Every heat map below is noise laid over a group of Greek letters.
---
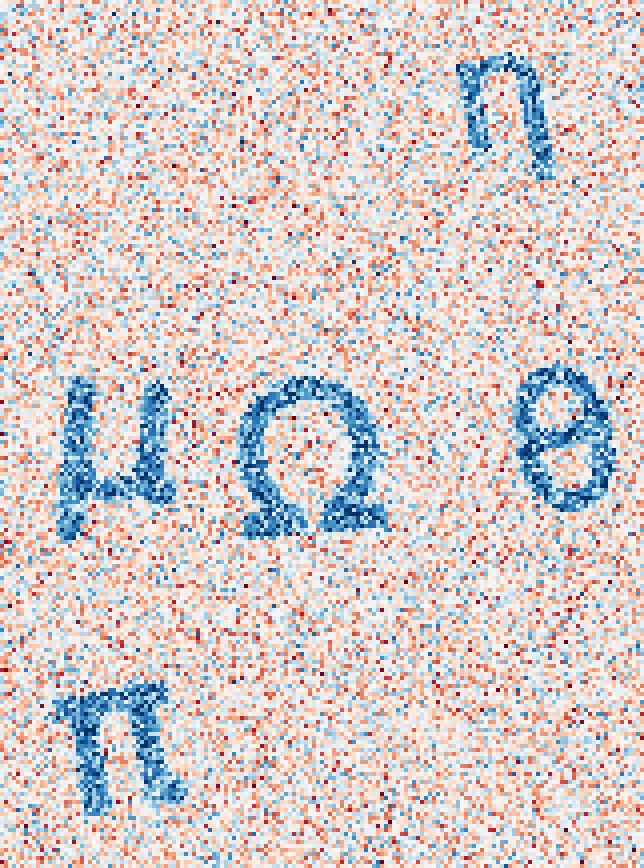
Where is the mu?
middle left
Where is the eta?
top right
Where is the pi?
bottom left
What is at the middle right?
theta
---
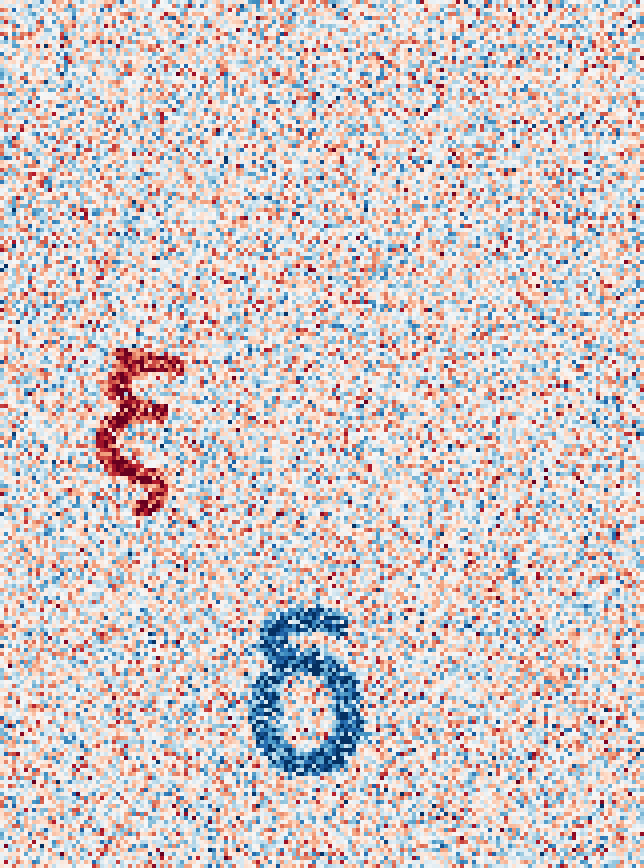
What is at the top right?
nothing
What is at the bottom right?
nothing
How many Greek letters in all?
2
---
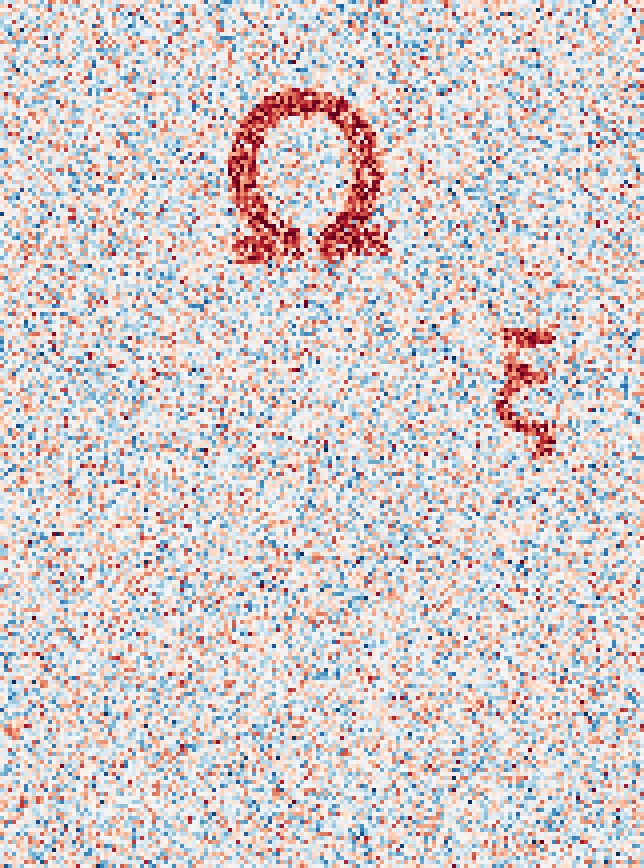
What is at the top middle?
omega
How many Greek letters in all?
2
